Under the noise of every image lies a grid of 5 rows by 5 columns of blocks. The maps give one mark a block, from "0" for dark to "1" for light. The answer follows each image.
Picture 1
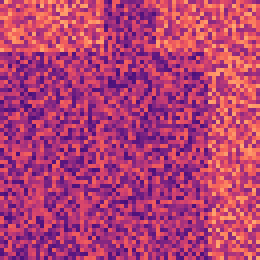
1 1 0 1 1
0 0 0 0 1
0 0 0 0 1
0 0 0 0 1
0 0 0 0 1
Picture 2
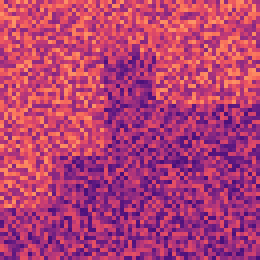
1 1 1 1 1
1 1 0 1 1
1 1 0 0 0
1 0 0 0 0
0 0 0 0 0
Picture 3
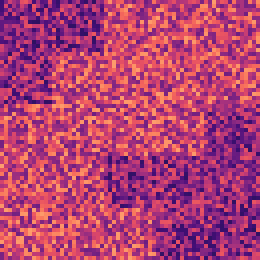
0 0 1 1 1
0 1 1 1 1
1 1 1 1 0
1 1 0 0 0
1 1 1 0 0
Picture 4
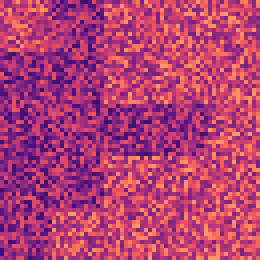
1 0 1 1 1
0 0 1 1 1
0 0 0 0 1
0 0 1 1 1
0 1 1 1 1
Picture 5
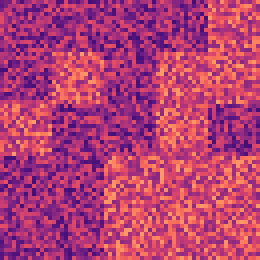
0 0 0 0 1
0 1 0 1 1
1 0 0 1 0
0 0 1 1 1
0 0 1 1 1
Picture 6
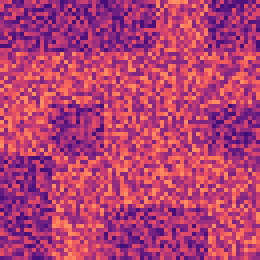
0 0 0 1 0
1 1 1 1 1
1 0 1 1 0
0 1 1 1 1
0 1 0 0 1
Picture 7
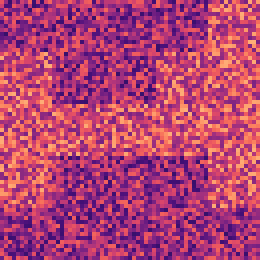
0 0 0 0 1
1 0 0 1 1
1 1 1 1 1
1 0 0 0 1
0 0 0 0 0
